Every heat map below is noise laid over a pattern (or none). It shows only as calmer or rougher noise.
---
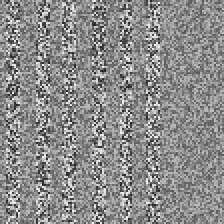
bands of columns
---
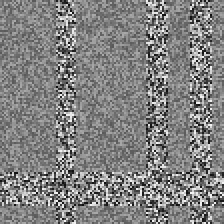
bands of rows crossing bands of columns
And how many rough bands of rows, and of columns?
1 and 3
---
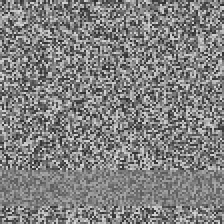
one band of rows
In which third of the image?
bottom
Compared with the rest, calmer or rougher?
calmer
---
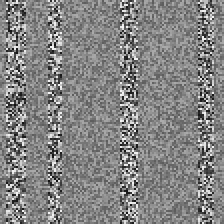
bands of columns
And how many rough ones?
4
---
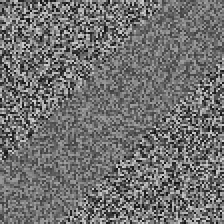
a diagonal band
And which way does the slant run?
bottom left to top right
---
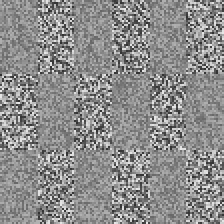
a checkerboard
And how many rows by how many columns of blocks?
3 by 6
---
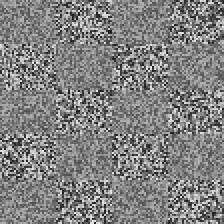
a checkerboard
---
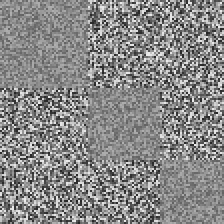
blocks along the diagonal
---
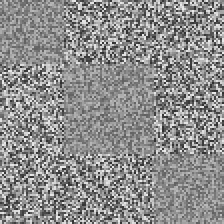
blocks along the diagonal
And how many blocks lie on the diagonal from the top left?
3
